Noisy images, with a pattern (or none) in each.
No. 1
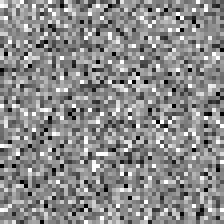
only noise
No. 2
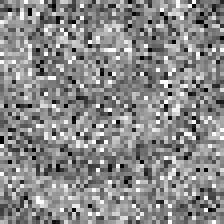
rings round one point
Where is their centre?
top middle
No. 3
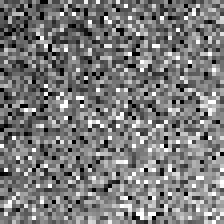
a smooth slope
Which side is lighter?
bottom right
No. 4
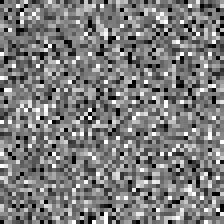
only noise
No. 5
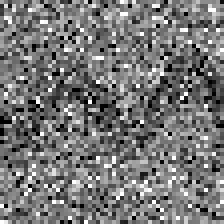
a wavy band
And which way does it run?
left to right
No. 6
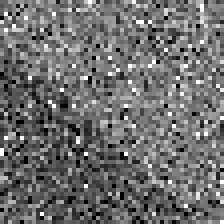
a sharp edge
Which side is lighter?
top right
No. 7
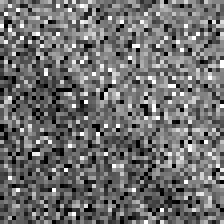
a sharp edge
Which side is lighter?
top right
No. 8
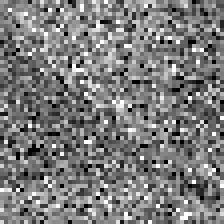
spokes from one point
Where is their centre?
bottom right
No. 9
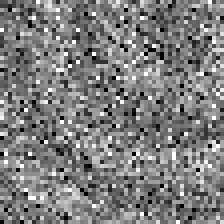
rings round one point
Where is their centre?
top right
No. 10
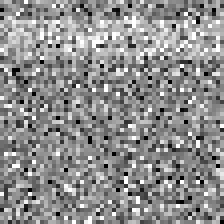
one horizontal stripe
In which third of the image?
top
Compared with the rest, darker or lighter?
lighter
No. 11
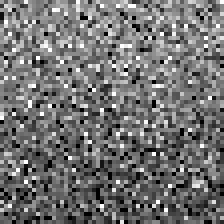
a smooth slope
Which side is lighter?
top
